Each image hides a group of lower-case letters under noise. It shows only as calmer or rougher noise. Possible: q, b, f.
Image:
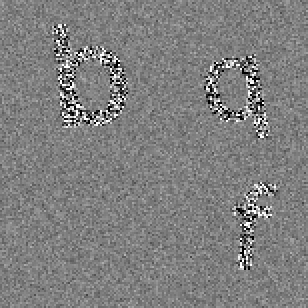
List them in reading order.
top left: b; top right: q; bottom right: f
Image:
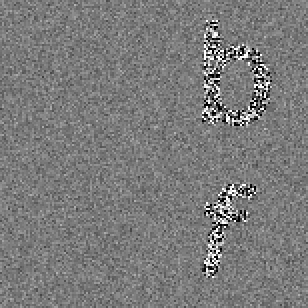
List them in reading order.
top right: b; bottom right: f
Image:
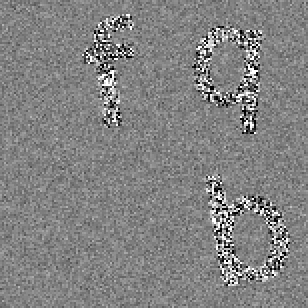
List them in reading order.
top left: f; top right: q; bottom right: b
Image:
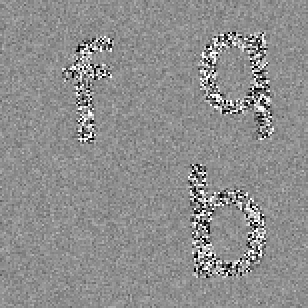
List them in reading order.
top left: f; top right: q; bottom right: b
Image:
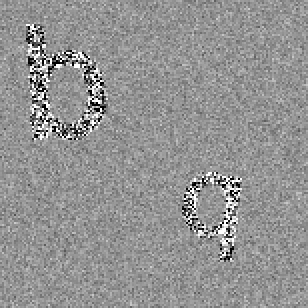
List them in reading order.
top left: b; bottom right: q
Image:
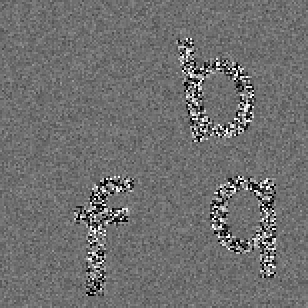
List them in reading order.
top right: b; bottom left: f; bottom right: q
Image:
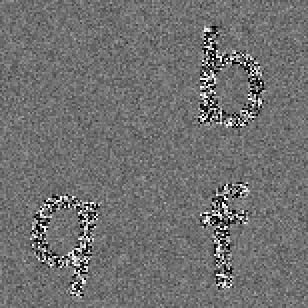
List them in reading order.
top right: b; bottom left: q; bottom right: f
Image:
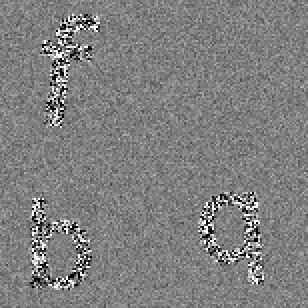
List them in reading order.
top left: f; bottom left: b; bottom right: q
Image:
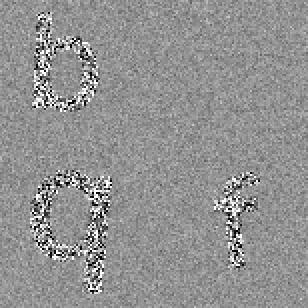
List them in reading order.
top left: b; bottom left: q; bottom right: f
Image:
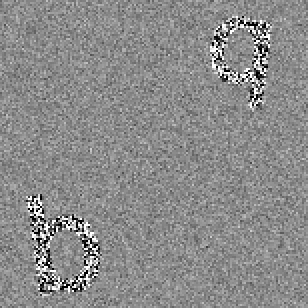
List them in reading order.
top right: q; bottom left: b
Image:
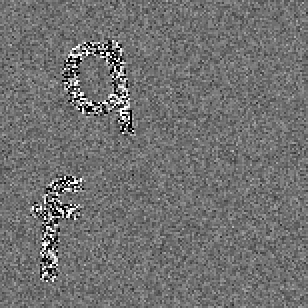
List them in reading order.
top left: q; bottom left: f
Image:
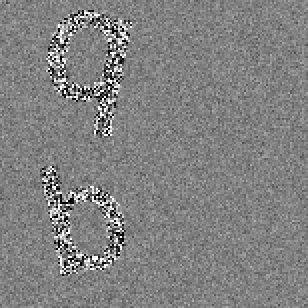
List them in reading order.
top left: q; bottom left: b
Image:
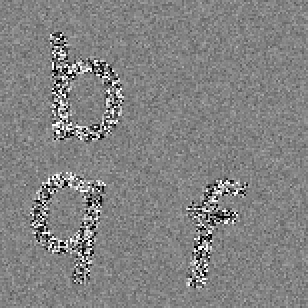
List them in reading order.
top left: b; bottom left: q; bottom right: f
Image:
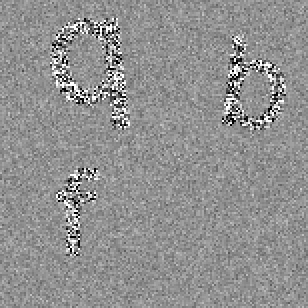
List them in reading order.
top left: q; top right: b; bottom left: f
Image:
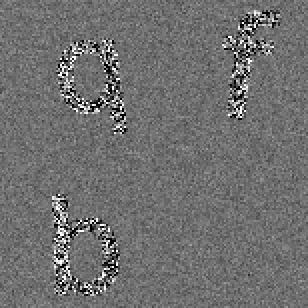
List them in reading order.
top left: q; top right: f; bottom left: b
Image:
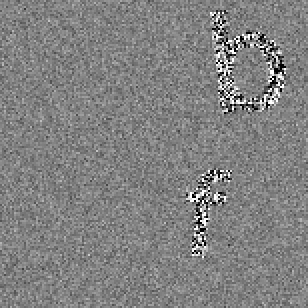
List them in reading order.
top right: b; bottom right: f
